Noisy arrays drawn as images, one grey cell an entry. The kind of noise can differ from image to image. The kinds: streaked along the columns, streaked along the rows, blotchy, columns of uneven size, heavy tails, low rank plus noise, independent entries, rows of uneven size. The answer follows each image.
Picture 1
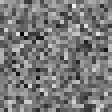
independent entries
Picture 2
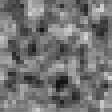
blotchy
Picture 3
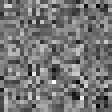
low rank plus noise
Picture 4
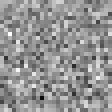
independent entries
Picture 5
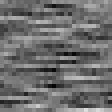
streaked along the rows
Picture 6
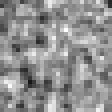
blotchy
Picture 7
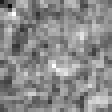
blotchy
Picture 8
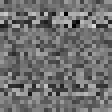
rows of uneven size
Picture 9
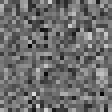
low rank plus noise
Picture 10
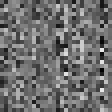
columns of uneven size
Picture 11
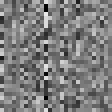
columns of uneven size
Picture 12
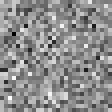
independent entries
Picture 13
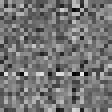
low rank plus noise
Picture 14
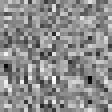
low rank plus noise
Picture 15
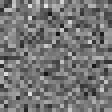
low rank plus noise
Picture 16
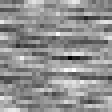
streaked along the rows
